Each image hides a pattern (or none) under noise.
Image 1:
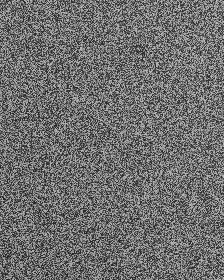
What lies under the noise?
a smooth slope
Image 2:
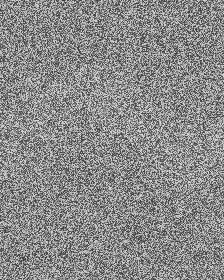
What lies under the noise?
a wavy band
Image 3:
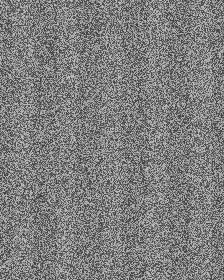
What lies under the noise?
vertical stripes
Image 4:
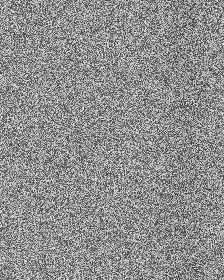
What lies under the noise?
one vertical stripe
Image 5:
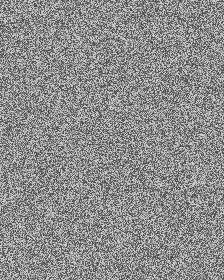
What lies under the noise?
only noise
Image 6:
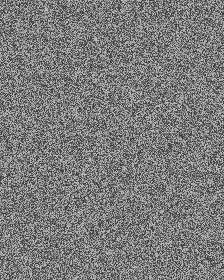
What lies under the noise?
only noise
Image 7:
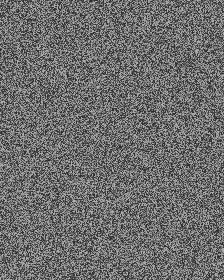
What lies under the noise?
only noise
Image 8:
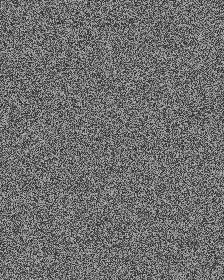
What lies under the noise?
only noise
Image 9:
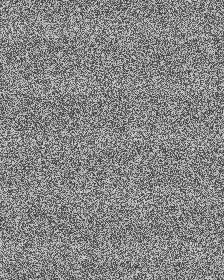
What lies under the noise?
horizontal stripes
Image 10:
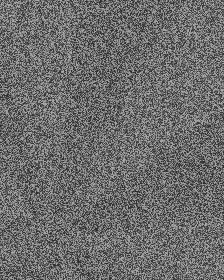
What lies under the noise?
spokes from one point
